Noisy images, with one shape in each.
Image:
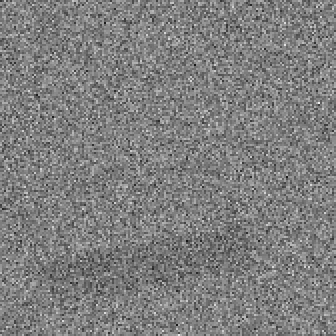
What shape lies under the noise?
bar
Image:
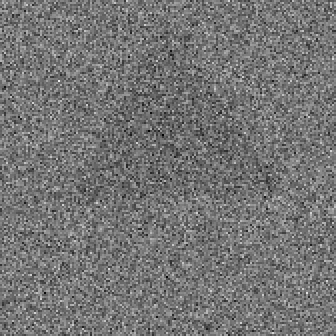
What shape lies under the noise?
triangle
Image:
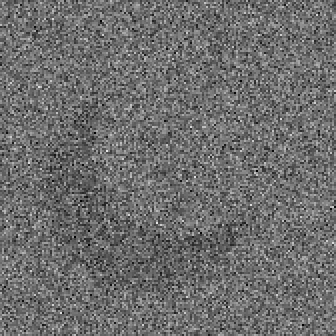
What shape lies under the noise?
crescent
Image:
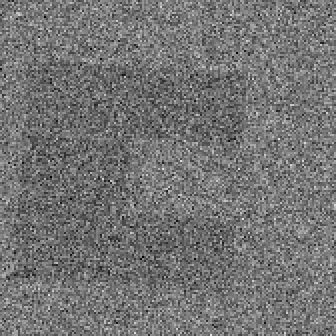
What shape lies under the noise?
square with a notch
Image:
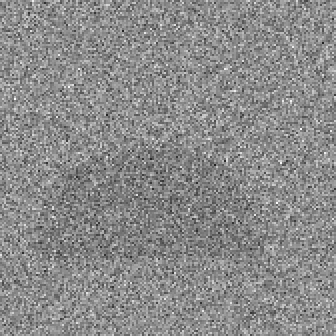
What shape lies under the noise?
half disc
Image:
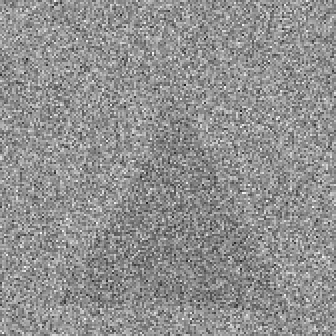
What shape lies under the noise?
triangle
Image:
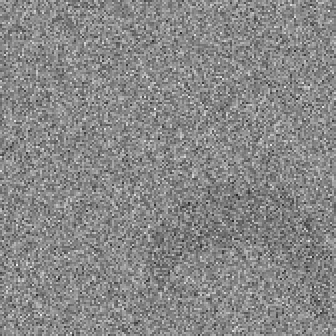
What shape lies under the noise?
crescent
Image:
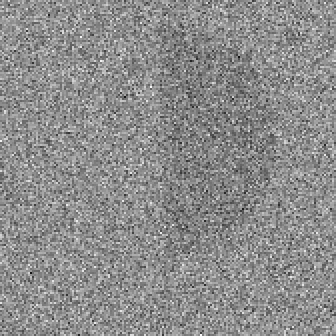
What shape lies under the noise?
half disc
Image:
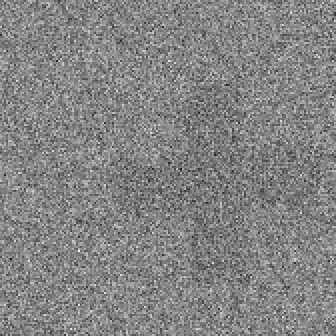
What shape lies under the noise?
cross
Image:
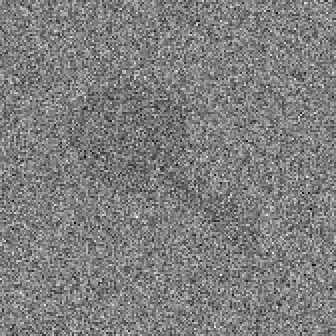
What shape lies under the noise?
lollipop
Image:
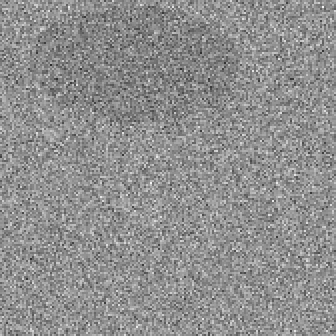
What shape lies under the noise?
ellipse
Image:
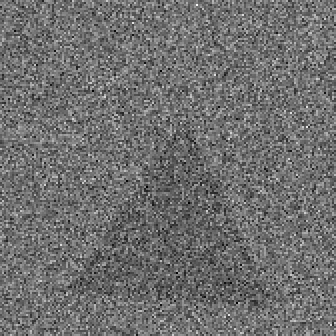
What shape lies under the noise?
triangle
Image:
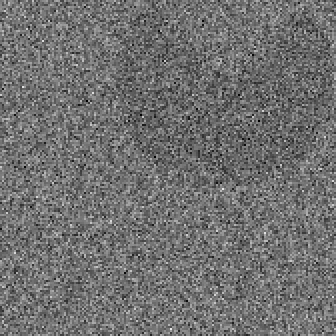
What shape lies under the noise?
disc with a wedge cut out
